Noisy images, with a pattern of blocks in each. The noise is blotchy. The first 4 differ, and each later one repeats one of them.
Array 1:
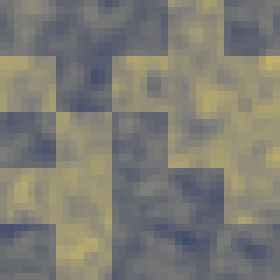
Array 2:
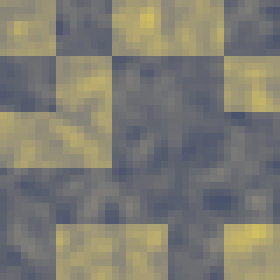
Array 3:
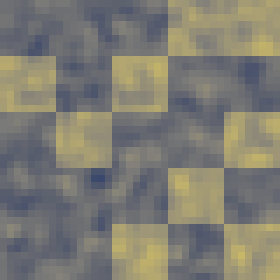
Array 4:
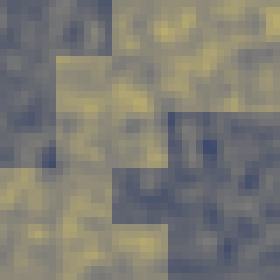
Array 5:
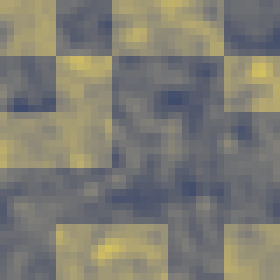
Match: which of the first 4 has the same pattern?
2
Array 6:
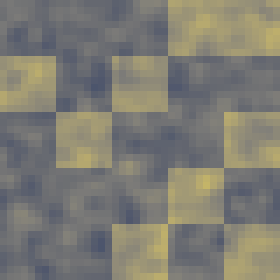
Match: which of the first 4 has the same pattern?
3
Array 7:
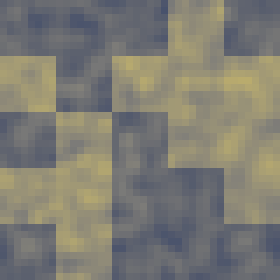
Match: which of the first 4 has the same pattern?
1
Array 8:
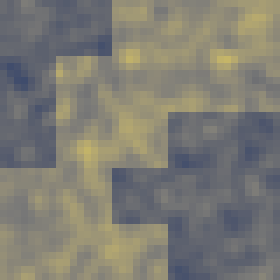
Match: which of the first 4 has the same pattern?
4
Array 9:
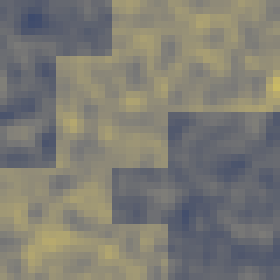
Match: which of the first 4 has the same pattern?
4
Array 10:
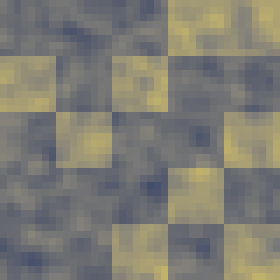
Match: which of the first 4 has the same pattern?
3
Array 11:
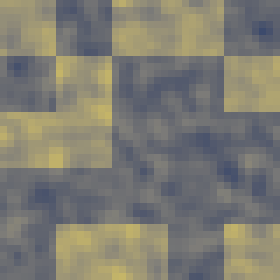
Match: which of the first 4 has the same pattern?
2
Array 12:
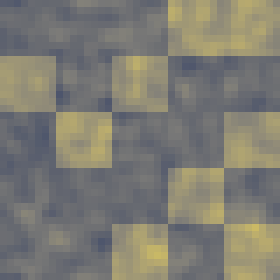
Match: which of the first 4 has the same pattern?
3
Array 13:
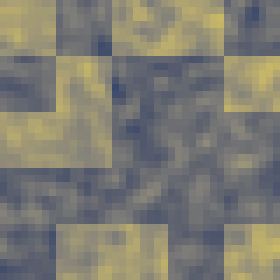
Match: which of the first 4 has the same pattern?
2
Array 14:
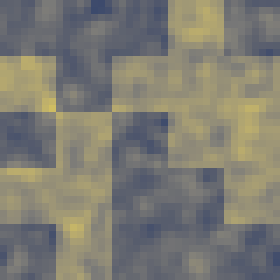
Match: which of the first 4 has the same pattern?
1
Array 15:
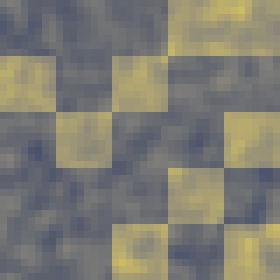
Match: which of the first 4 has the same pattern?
3
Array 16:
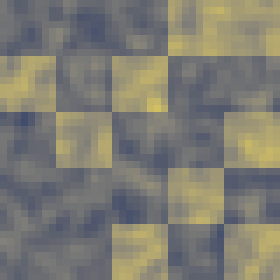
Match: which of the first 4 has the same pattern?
3
